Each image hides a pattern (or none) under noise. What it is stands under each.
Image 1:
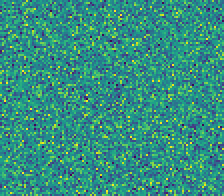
only noise
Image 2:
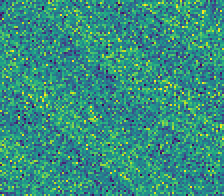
diagonal stripes
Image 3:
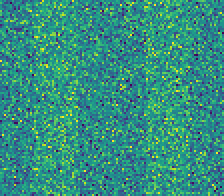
vertical stripes
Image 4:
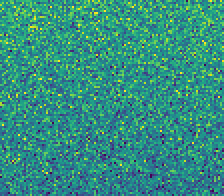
a smooth slope
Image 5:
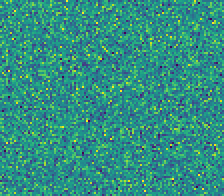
only noise
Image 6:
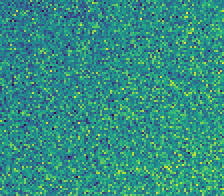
a smooth slope
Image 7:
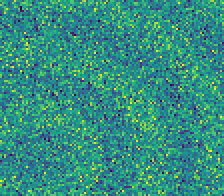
rings round one point
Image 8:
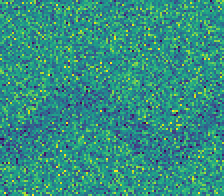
a wavy band
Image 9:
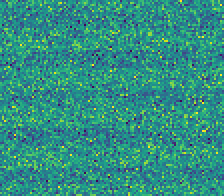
horizontal stripes
